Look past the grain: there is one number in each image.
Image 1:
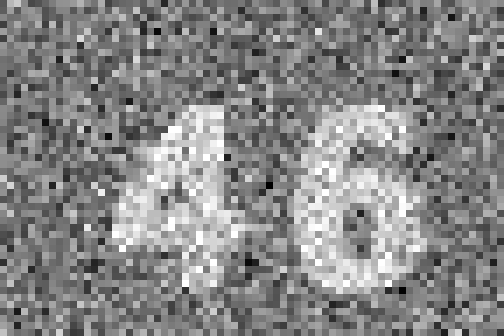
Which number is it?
46
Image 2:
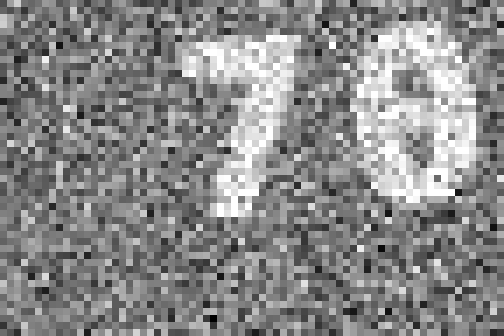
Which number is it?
70
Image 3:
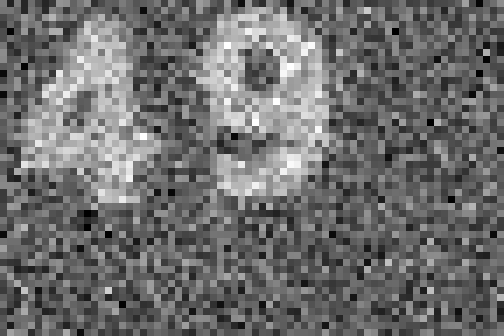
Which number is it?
49
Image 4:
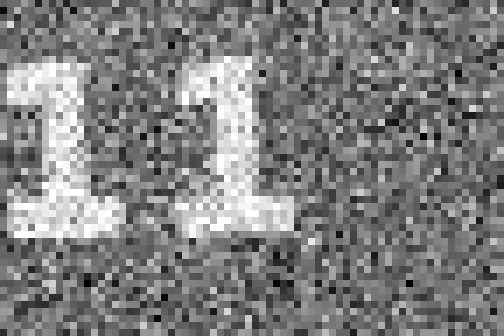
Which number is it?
11
